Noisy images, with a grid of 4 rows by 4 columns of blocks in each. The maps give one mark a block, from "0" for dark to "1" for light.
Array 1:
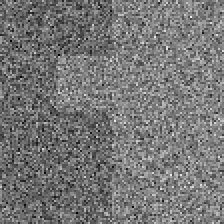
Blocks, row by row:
0011
0111
0011
0011
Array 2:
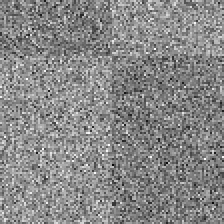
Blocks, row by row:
0011
1100
1100
1100
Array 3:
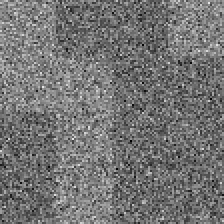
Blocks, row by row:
1001
1100
0100
0100
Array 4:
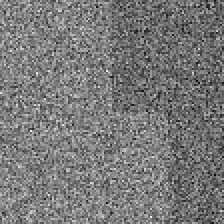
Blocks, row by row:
1100
1100
1110
1110
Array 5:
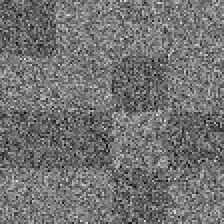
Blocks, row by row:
0111
1101
0010
1101
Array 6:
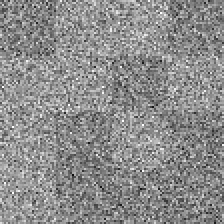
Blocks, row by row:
0110
1101
1010
1000
